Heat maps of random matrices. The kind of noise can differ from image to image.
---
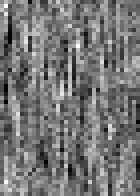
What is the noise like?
streaked along the columns
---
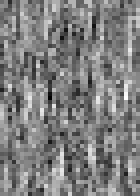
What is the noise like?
streaked along the columns
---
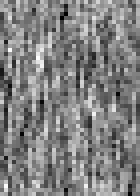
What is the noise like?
streaked along the columns
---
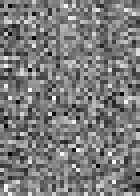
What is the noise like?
low rank plus noise
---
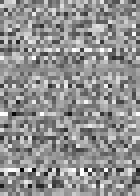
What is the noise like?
rows of uneven size
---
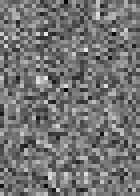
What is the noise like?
low rank plus noise
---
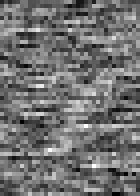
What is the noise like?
streaked along the rows
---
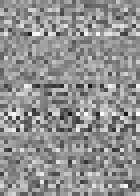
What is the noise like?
rows of uneven size
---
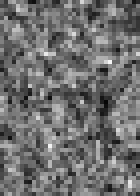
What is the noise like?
blotchy
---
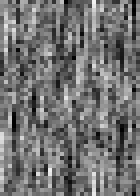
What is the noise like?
streaked along the columns
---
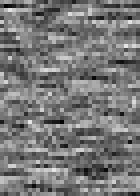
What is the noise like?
streaked along the rows
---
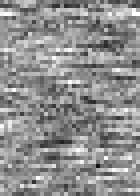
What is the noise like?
streaked along the rows
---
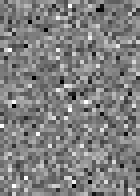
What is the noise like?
heavy tails
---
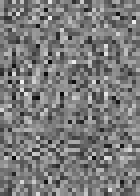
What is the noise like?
low rank plus noise
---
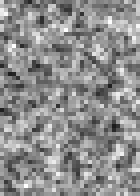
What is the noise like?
blotchy
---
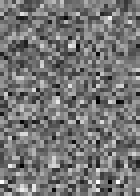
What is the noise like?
low rank plus noise
